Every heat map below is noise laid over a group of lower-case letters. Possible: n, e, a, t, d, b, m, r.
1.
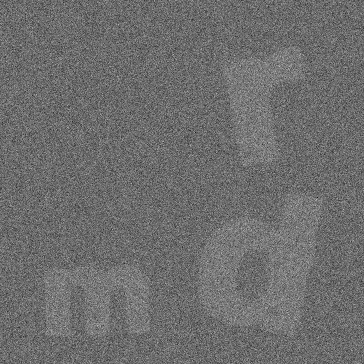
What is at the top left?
nothing
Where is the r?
top right
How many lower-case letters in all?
3
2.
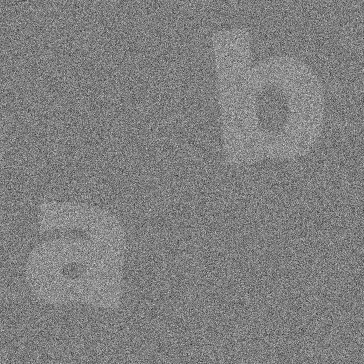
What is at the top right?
b
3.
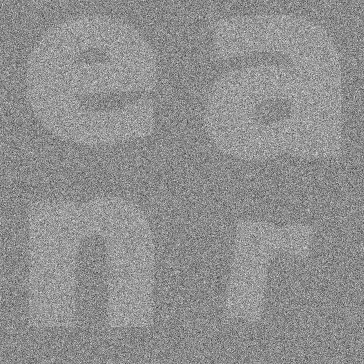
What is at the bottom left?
n
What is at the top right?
a
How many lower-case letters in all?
4
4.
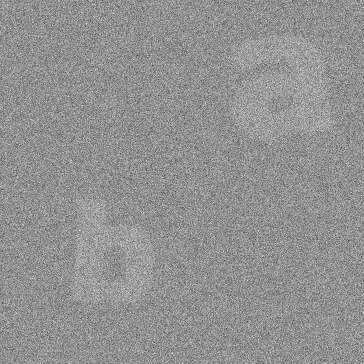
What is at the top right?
a
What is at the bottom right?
nothing
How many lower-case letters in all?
2
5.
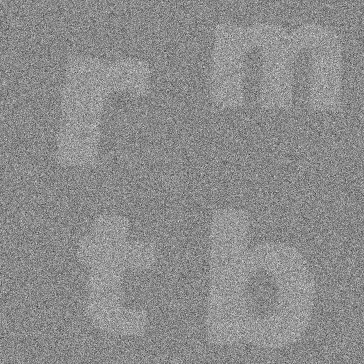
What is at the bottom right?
b
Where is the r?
top left
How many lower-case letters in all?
4
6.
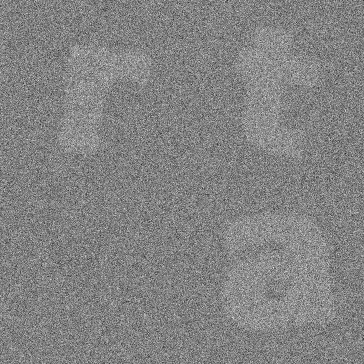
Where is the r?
top left
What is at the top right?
t
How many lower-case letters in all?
3
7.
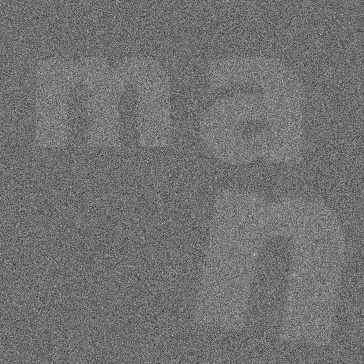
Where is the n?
bottom right
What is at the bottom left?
nothing
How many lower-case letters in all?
3
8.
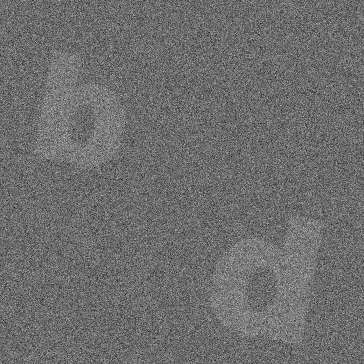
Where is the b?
top left
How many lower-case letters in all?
2
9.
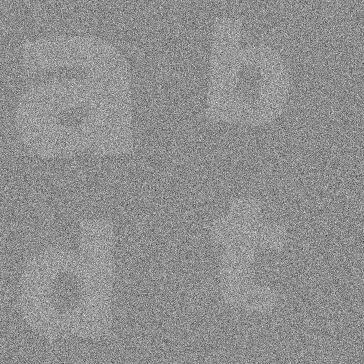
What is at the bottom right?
t
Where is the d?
bottom left
